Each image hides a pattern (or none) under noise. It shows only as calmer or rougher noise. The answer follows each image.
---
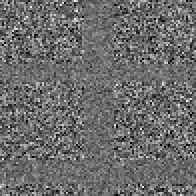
bands of rows crossing bands of columns
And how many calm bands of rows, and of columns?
2 and 1
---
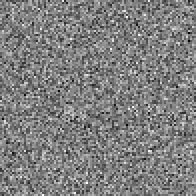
only noise
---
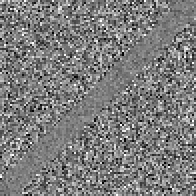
a diagonal band
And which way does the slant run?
bottom left to top right
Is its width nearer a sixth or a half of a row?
a sixth
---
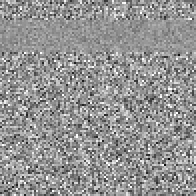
one band of rows
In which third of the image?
top
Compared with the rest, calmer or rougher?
calmer
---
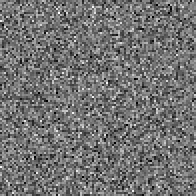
only noise
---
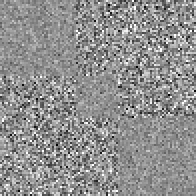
blocks along the diagonal
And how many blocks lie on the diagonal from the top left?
3
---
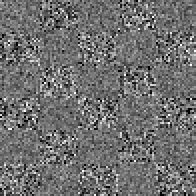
a checkerboard
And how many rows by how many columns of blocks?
6 by 5
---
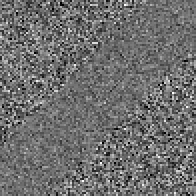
a diagonal band
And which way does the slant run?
bottom left to top right
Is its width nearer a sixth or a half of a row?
a half
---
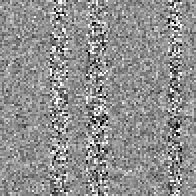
bands of columns
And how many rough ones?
3
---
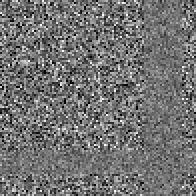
bands of rows crossing bands of columns
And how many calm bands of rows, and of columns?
1 and 1
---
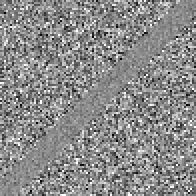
a diagonal band
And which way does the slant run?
bottom left to top right
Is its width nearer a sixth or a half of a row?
a sixth
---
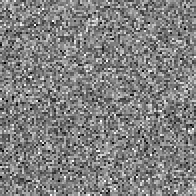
only noise
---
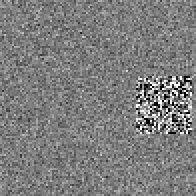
one block
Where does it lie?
middle right
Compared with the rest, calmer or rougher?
rougher
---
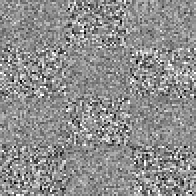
a checkerboard
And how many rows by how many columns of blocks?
4 by 3
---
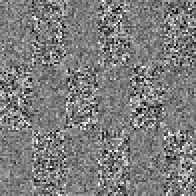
a checkerboard
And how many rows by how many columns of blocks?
3 by 6
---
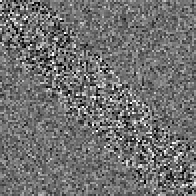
a diagonal band
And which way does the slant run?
top left to bottom right
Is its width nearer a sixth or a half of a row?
a half
